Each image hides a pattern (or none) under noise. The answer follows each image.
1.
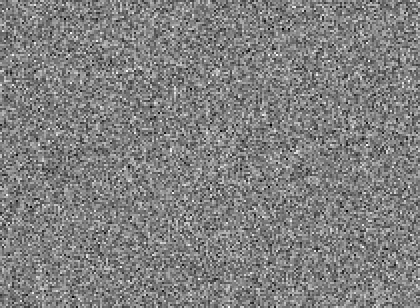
only noise
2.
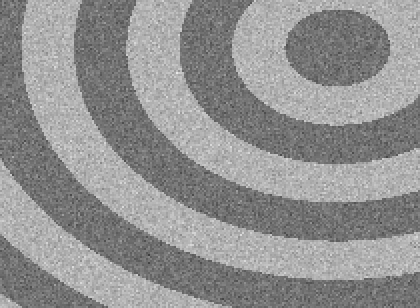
rings round one point
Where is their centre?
top right
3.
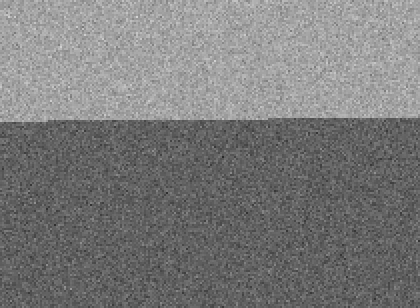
a sharp edge
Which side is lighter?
top
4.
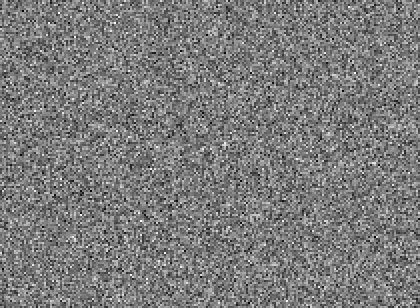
only noise
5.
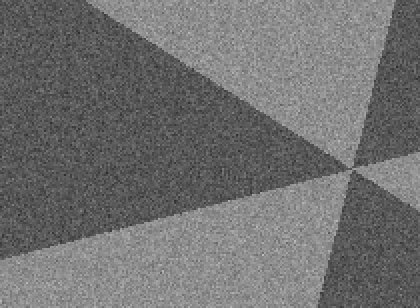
spokes from one point
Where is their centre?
middle right
